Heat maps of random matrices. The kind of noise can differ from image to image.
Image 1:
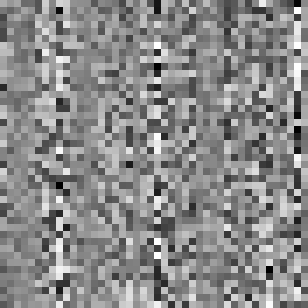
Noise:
columns of uneven size
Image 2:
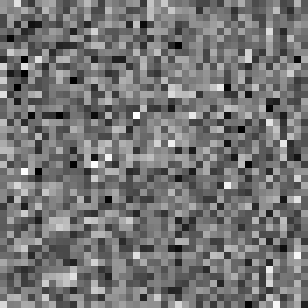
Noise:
low rank plus noise
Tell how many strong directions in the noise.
five to eight
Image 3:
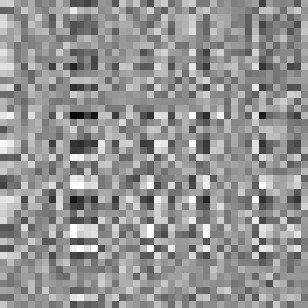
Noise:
low rank plus noise
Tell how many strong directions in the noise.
one
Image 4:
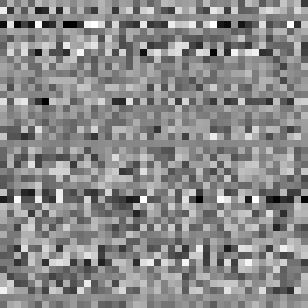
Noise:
rows of uneven size
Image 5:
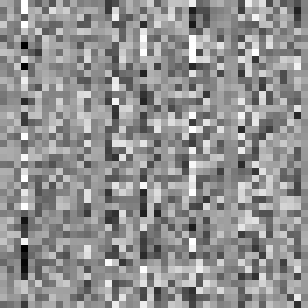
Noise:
columns of uneven size
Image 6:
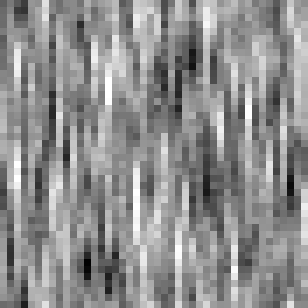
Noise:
streaked along the columns
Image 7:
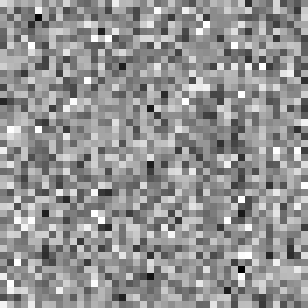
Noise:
independent entries
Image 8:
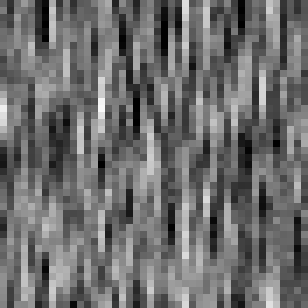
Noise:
streaked along the columns
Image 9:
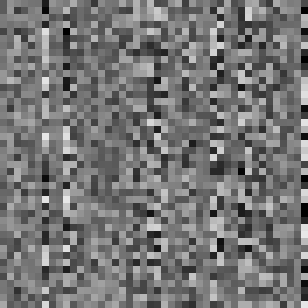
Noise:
columns of uneven size
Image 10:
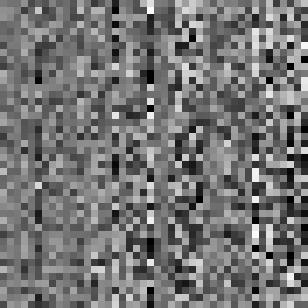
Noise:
columns of uneven size
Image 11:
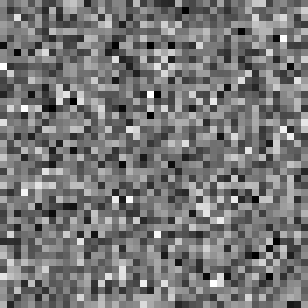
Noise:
independent entries
